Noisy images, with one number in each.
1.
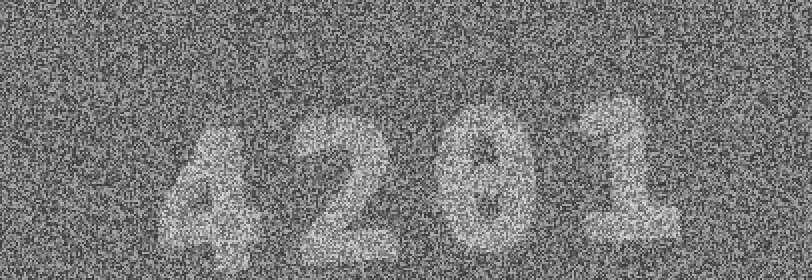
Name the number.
4201
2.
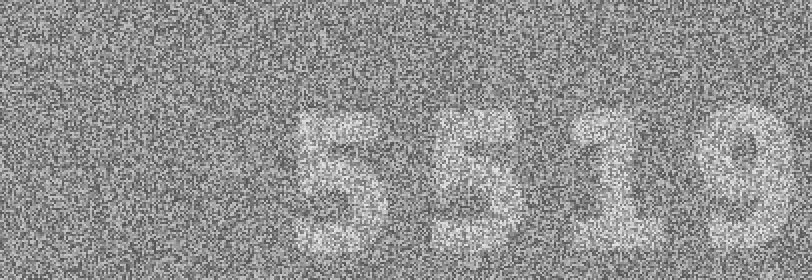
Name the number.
5519
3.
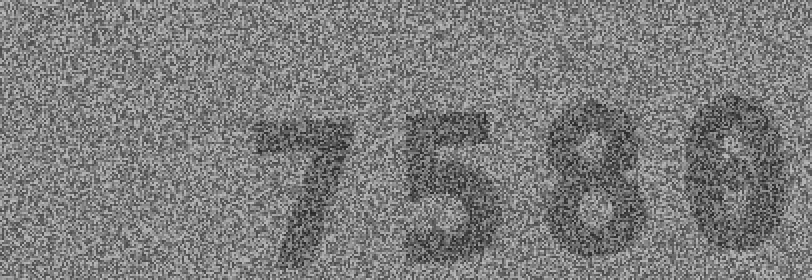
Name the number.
7580
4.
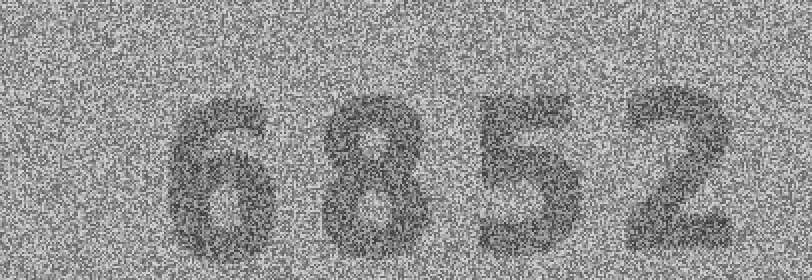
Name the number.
6852
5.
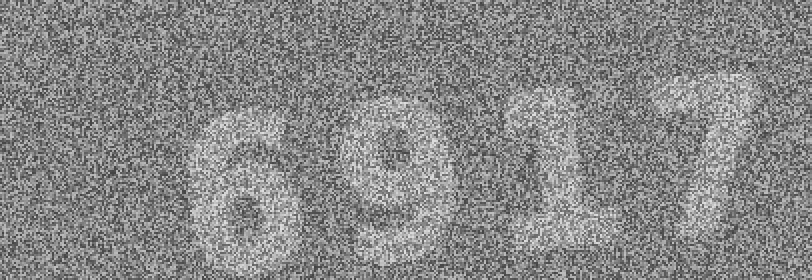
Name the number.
6917
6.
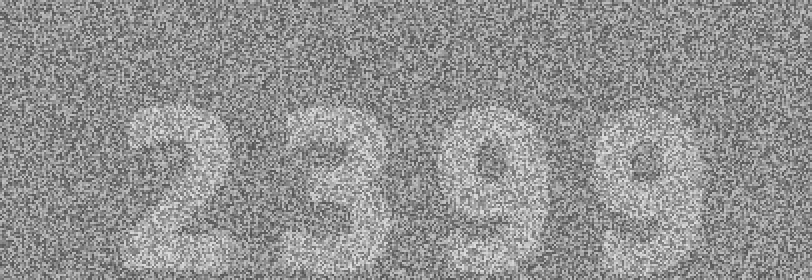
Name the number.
2399
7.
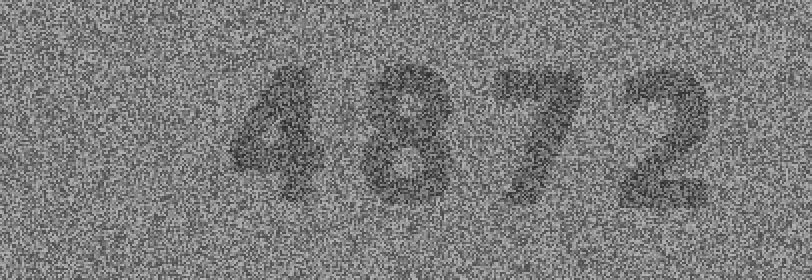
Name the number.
4872
